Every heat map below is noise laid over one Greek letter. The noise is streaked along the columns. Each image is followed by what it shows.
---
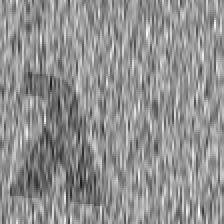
lambda
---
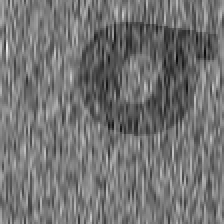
sigma
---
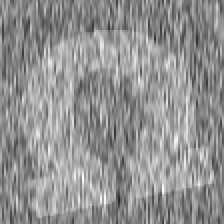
omega
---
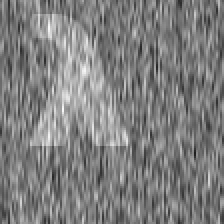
lambda
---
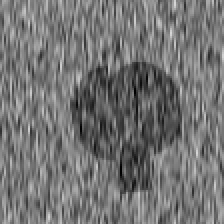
phi
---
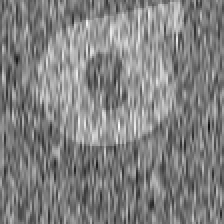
sigma
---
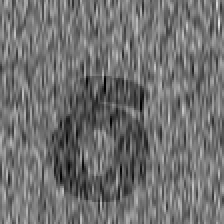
delta
